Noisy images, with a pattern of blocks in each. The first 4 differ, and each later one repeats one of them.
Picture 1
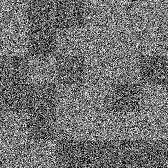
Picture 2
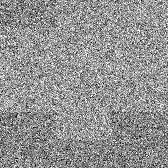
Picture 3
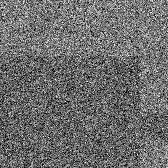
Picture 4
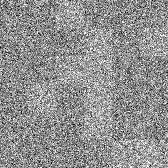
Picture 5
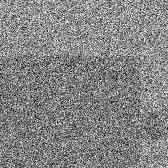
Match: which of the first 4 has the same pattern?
3
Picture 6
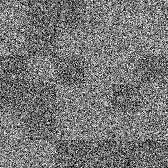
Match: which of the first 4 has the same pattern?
1
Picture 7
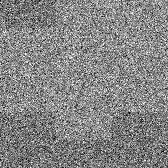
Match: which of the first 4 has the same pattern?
2
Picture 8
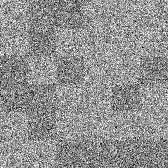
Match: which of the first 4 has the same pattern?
1
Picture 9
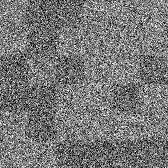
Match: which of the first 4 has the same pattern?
1
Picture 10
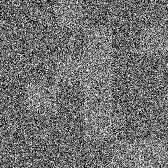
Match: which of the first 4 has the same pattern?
4
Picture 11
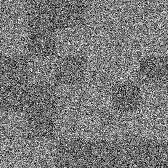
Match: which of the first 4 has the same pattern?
1
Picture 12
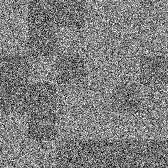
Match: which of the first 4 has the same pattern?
1
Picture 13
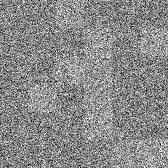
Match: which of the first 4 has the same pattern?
4
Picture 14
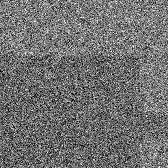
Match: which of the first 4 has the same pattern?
3
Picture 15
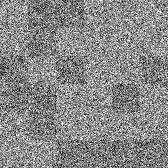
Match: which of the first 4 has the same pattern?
1
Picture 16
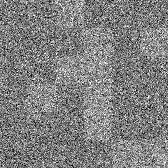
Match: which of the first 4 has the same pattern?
4
